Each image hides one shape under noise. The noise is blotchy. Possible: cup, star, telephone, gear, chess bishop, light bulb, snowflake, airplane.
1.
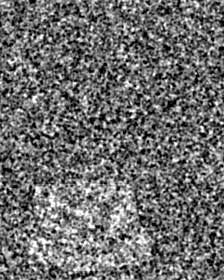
telephone
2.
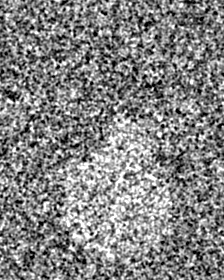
light bulb
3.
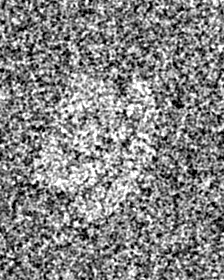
telephone
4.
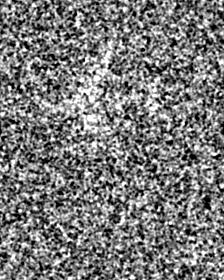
airplane
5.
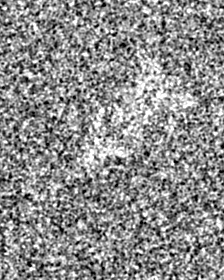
chess bishop
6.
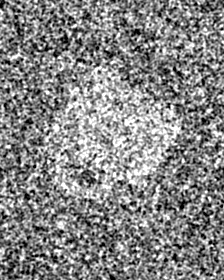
cup
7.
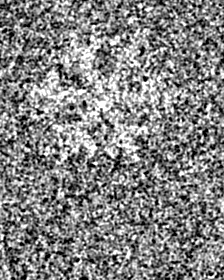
snowflake
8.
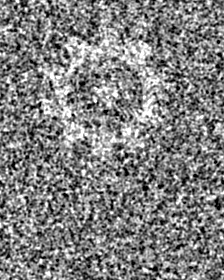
gear
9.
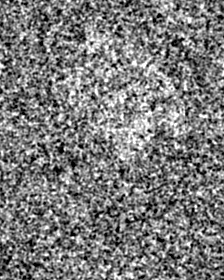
telephone
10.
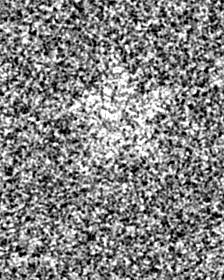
star
